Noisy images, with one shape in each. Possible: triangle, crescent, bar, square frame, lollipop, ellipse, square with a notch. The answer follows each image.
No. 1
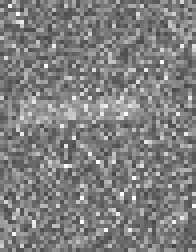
bar
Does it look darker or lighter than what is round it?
lighter
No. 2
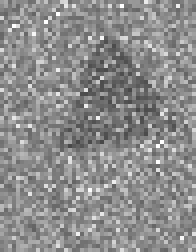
triangle
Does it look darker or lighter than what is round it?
darker
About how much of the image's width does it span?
two thirds
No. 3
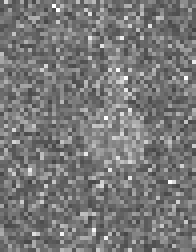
lollipop
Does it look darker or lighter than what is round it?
lighter
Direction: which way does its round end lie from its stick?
down
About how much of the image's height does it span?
half
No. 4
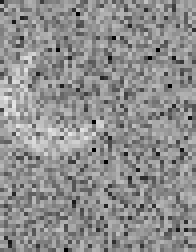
crescent
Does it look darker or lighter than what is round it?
lighter
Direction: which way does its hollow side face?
up and right
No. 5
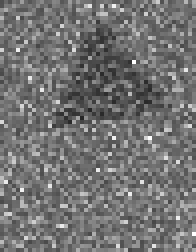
triangle
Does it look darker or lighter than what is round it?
darker
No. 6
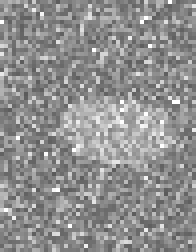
ellipse
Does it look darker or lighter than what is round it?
lighter
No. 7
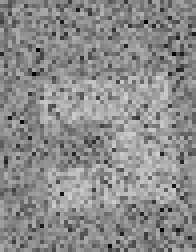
square with a notch
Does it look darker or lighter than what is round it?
lighter
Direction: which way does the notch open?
left
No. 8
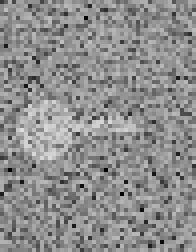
lollipop
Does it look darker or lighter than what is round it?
lighter
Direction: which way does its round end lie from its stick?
left
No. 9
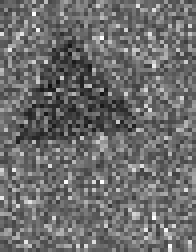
triangle
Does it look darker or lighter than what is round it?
darker
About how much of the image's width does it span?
two thirds
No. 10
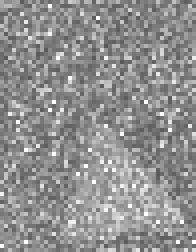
triangle
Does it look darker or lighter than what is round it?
lighter
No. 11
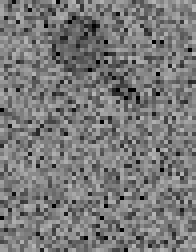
lollipop
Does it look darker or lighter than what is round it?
darker
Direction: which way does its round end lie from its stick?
up and left
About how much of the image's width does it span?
half
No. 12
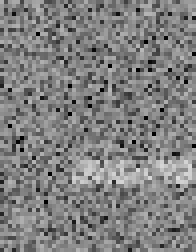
bar
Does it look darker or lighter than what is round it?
lighter
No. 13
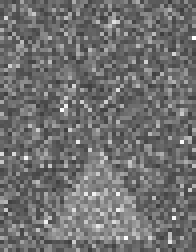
triangle
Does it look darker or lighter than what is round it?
lighter
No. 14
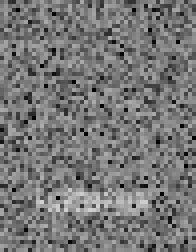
bar
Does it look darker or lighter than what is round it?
lighter
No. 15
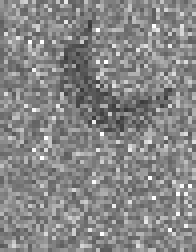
crescent
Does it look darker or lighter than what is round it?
darker
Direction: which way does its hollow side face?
up and right
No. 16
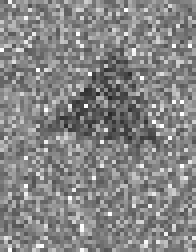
triangle
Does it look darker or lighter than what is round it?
darker
